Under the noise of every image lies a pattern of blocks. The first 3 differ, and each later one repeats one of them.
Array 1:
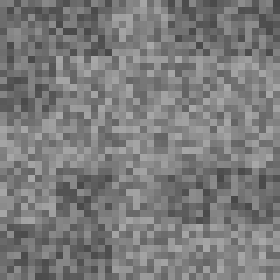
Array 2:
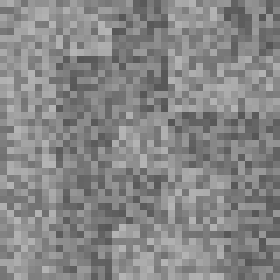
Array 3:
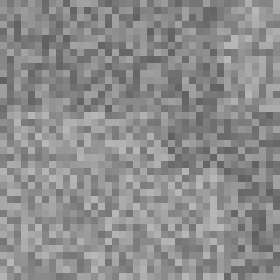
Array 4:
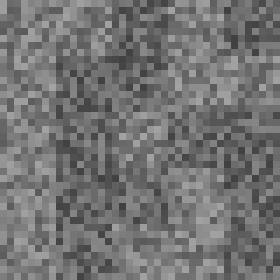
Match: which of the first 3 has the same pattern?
2
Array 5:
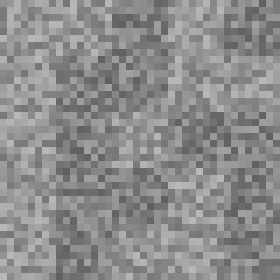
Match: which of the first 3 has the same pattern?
2
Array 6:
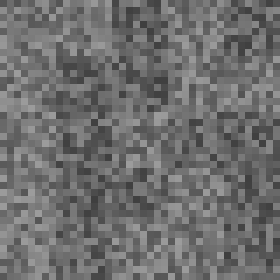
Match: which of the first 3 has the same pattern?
2
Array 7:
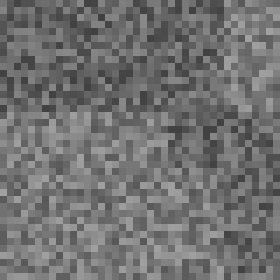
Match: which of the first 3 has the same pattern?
3
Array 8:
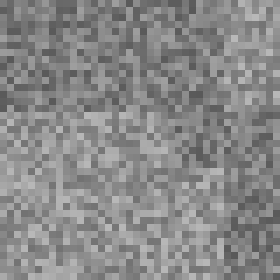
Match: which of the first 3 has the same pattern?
3
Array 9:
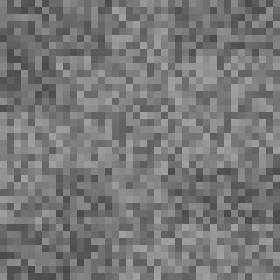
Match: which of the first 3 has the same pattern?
1
